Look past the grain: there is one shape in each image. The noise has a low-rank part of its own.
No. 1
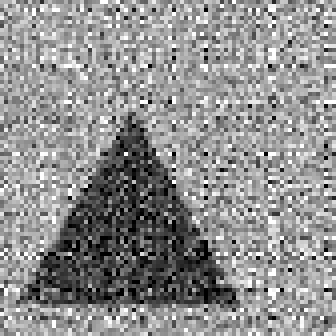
triangle
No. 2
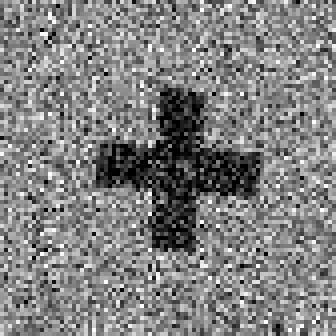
cross
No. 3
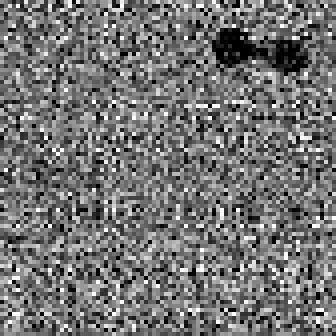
dumbbell
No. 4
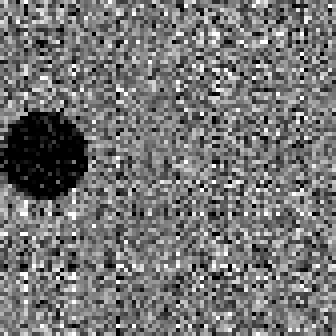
disc
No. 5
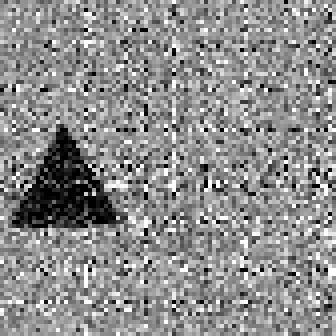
triangle
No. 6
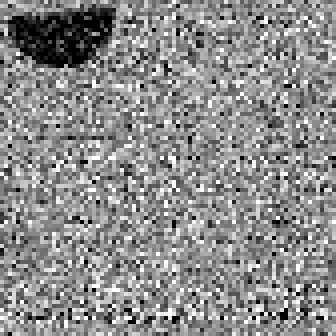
half disc
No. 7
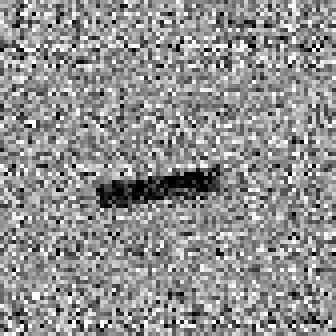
bar
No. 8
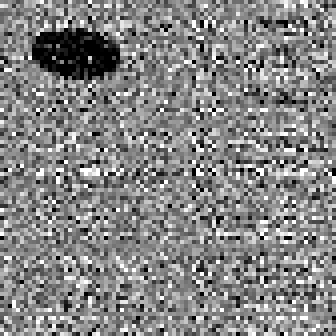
ellipse
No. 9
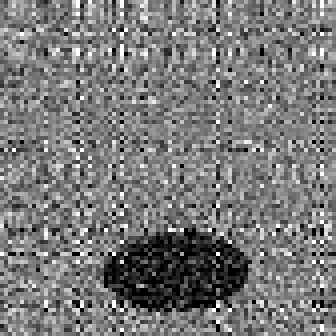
ellipse
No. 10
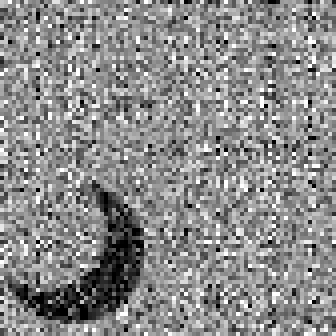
crescent
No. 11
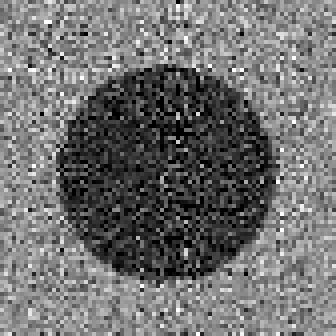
disc
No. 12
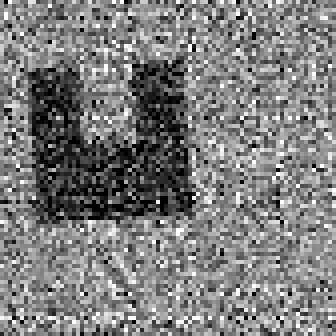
square with a notch
